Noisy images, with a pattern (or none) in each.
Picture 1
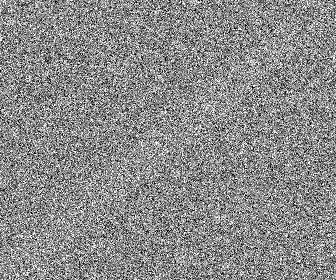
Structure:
a diagonal band
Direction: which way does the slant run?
bottom left to top right
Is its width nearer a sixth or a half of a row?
a sixth
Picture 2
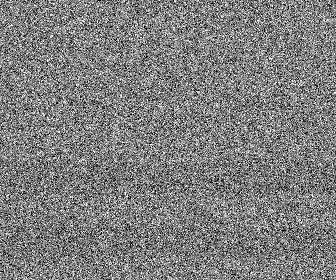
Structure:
bands of rows
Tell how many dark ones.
2
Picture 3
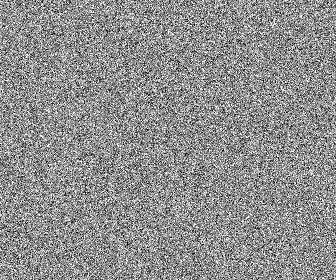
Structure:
only noise
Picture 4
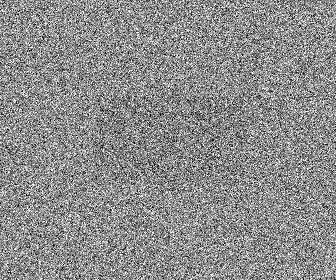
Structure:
one block
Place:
centre
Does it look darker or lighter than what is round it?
darker
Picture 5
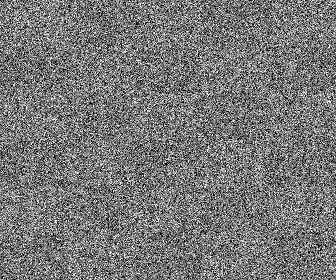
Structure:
a checkerboard
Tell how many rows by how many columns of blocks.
6 by 5
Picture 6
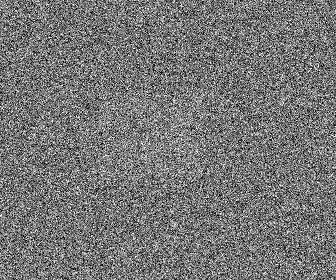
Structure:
one block
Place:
centre
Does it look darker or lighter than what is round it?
lighter
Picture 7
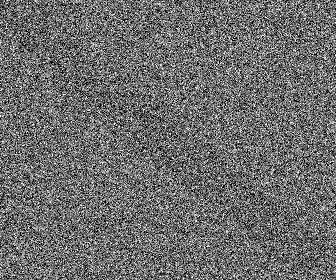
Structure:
a diagonal band
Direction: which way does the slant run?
top left to bottom right
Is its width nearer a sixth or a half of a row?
a sixth
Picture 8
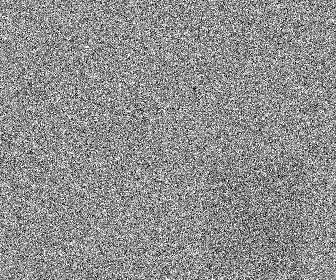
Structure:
one block
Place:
bottom right
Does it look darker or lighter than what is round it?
darker
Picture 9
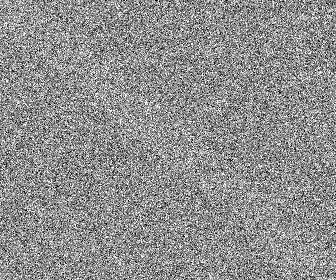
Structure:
a diagonal band
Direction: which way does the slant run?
top left to bottom right
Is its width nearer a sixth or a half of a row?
a sixth
